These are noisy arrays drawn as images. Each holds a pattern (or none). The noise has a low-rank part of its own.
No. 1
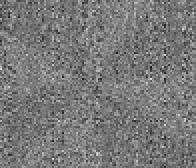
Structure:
spokes from one point
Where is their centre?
centre
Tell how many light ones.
4
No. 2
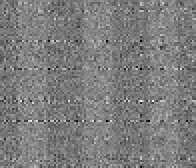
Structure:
vertical stripes
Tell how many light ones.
3
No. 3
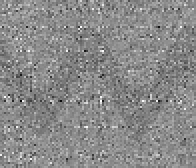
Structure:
a wavy band
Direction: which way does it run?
left to right
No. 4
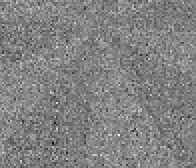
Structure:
spokes from one point
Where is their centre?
top middle
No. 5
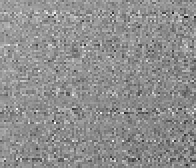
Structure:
a smooth slope
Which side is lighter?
top left
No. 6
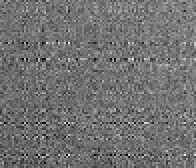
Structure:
a smooth slope
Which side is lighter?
top right
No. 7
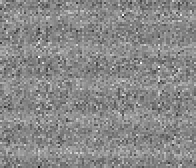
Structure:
horizontal stripes
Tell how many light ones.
5
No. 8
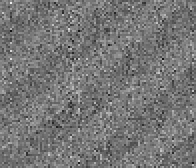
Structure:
diagonal stripes
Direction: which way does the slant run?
bottom left to top right
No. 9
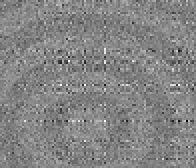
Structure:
rings round one point
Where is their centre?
bottom middle
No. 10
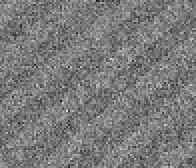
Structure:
diagonal stripes
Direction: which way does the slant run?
bottom left to top right
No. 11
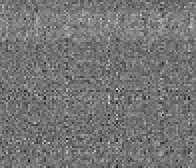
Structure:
one horizontal stripe
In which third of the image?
top
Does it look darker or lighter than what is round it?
lighter
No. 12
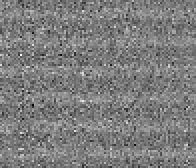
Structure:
horizontal stripes
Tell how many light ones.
6
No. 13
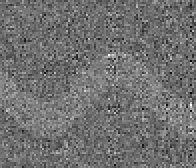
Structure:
a wavy band
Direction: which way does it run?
left to right
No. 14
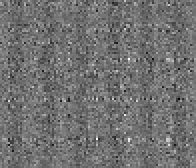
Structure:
vertical stripes
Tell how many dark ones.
6
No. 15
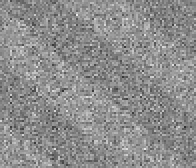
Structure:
diagonal stripes
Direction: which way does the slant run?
top left to bottom right
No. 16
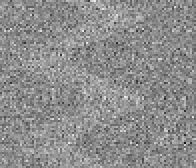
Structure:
a wavy band
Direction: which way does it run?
top to bottom
